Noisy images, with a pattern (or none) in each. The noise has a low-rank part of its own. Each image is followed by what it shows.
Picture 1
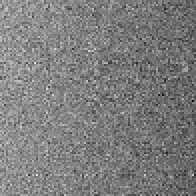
a smooth slope
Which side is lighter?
left
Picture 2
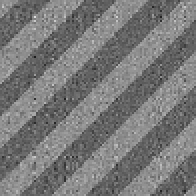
diagonal stripes
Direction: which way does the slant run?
bottom left to top right
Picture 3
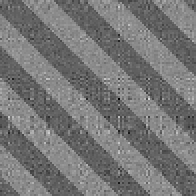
diagonal stripes
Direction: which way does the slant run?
top left to bottom right
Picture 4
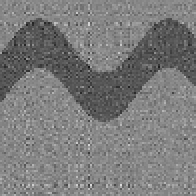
a wavy band
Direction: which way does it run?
left to right
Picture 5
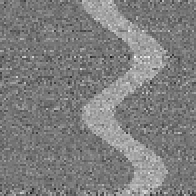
a wavy band
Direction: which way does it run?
top to bottom
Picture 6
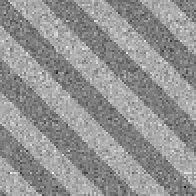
diagonal stripes
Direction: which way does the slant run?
top left to bottom right
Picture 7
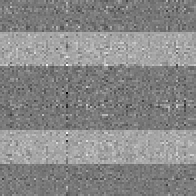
horizontal stripes
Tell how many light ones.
2
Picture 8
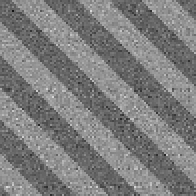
diagonal stripes
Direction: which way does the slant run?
top left to bottom right
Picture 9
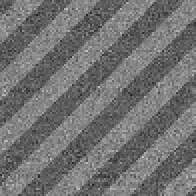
diagonal stripes
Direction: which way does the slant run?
bottom left to top right
